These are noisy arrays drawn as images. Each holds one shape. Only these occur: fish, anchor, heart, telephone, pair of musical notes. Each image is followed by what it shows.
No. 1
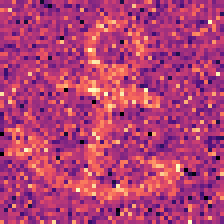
anchor
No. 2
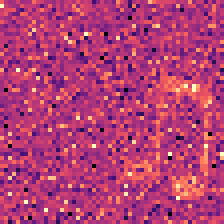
pair of musical notes
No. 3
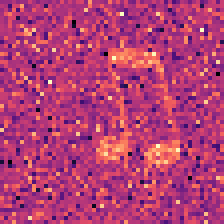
pair of musical notes
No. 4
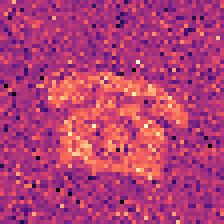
telephone
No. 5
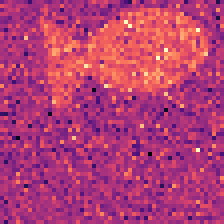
fish
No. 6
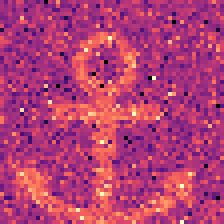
anchor
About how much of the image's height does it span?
nearly all
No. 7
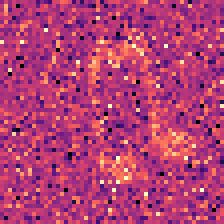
pair of musical notes
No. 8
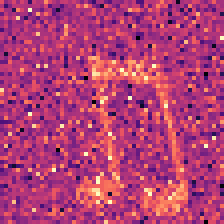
pair of musical notes
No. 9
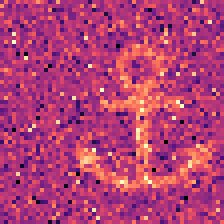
anchor
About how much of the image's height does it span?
two thirds
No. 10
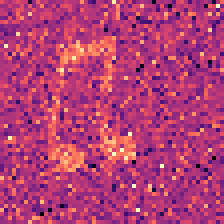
pair of musical notes
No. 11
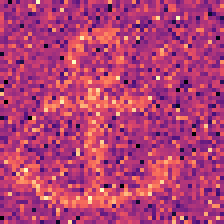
anchor
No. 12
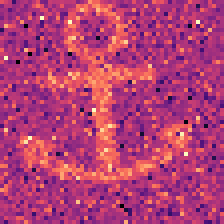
anchor
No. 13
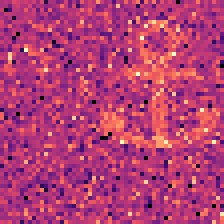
anchor
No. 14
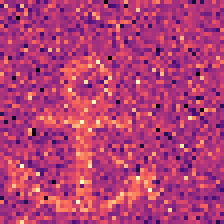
anchor
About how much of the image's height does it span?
two thirds
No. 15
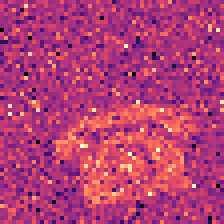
telephone
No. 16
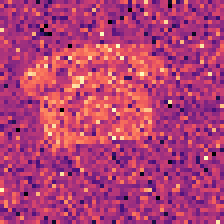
telephone
